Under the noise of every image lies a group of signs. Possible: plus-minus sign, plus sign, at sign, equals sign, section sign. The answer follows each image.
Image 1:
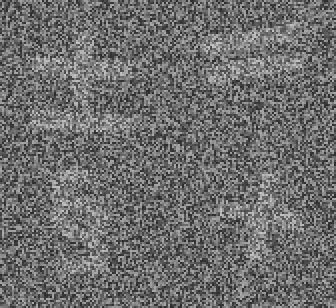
top left: plus-minus sign; top right: equals sign; bottom left: section sign; bottom right: plus sign
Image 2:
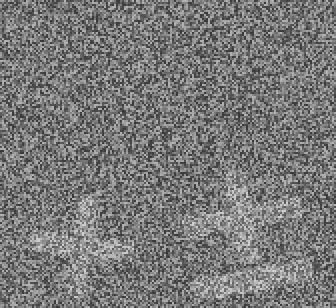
bottom left: plus sign; bottom right: plus-minus sign
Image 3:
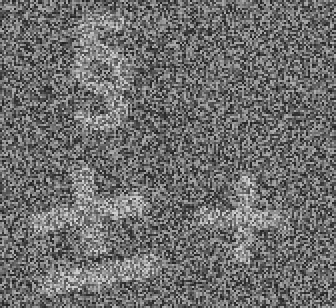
top left: section sign; bottom left: plus-minus sign; bottom right: plus sign
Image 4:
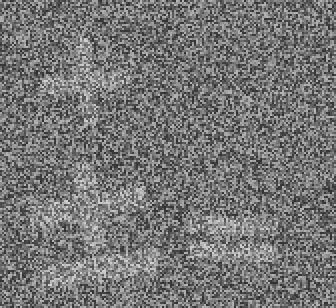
top left: plus sign; bottom left: plus-minus sign; bottom right: equals sign
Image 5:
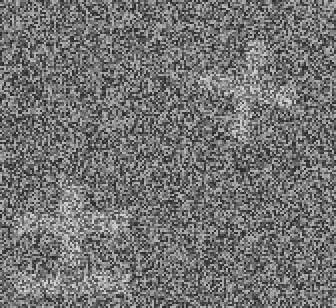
top right: plus sign; bottom left: plus-minus sign
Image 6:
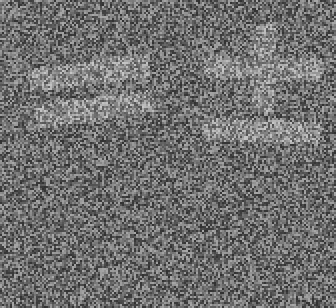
top left: equals sign; top right: plus-minus sign
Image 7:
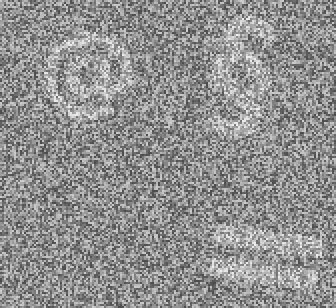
top left: at sign; top right: section sign; bottom right: equals sign
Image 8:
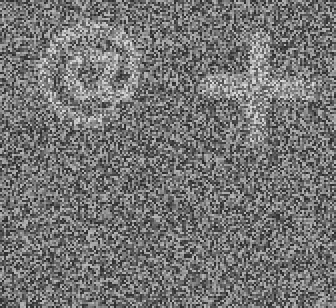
top left: at sign; top right: plus sign
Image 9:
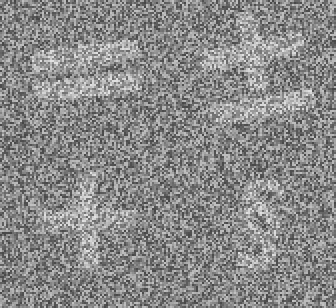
top left: equals sign; top right: plus-minus sign; bottom left: plus sign; bottom right: section sign
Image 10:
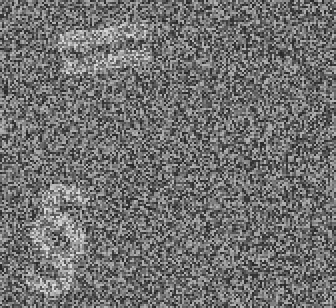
top left: equals sign; bottom left: section sign
